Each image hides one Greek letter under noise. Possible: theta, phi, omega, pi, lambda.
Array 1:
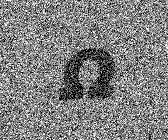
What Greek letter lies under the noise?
omega
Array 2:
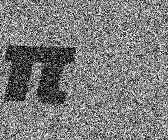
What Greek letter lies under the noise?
pi
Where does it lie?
middle left
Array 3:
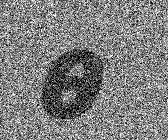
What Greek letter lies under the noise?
theta
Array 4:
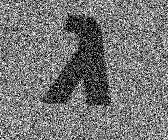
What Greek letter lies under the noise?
lambda
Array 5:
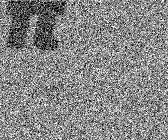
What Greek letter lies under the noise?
pi
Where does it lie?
top left
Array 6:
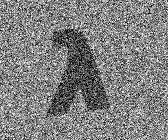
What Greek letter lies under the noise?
lambda
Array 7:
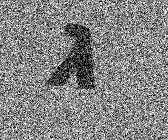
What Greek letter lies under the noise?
lambda
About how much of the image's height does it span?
half
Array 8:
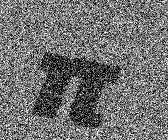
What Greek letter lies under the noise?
pi
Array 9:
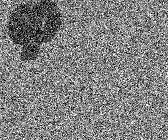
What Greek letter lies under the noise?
phi
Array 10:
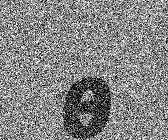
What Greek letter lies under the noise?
theta
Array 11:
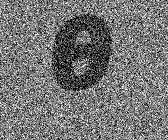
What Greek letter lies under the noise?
theta
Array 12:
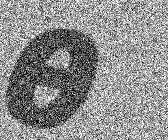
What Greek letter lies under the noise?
theta
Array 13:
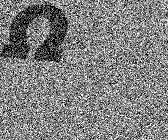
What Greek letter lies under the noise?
omega
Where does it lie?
top left
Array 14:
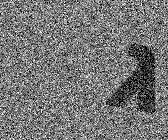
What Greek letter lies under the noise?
lambda
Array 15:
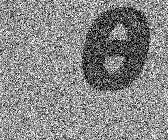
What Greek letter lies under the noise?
theta
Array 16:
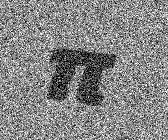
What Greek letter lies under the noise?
pi
